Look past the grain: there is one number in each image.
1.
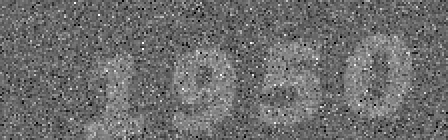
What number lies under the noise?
1950
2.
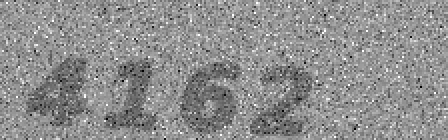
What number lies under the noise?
4162
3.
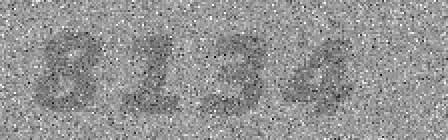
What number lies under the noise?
8134
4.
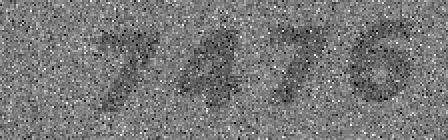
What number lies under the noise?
7476
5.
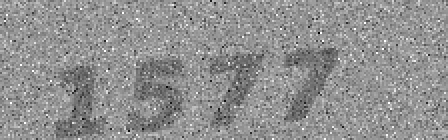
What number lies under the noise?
1577
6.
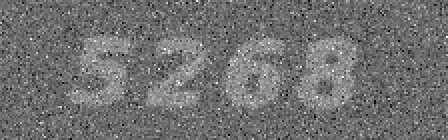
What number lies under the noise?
5268
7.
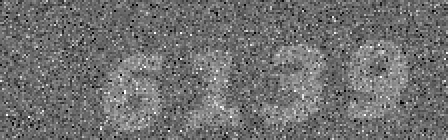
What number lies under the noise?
6139
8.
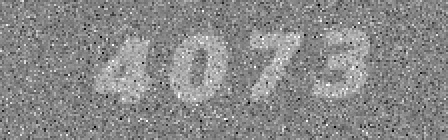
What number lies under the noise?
4073
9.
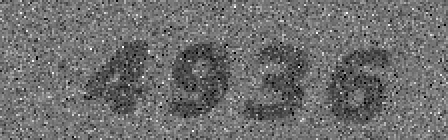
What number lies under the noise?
4936
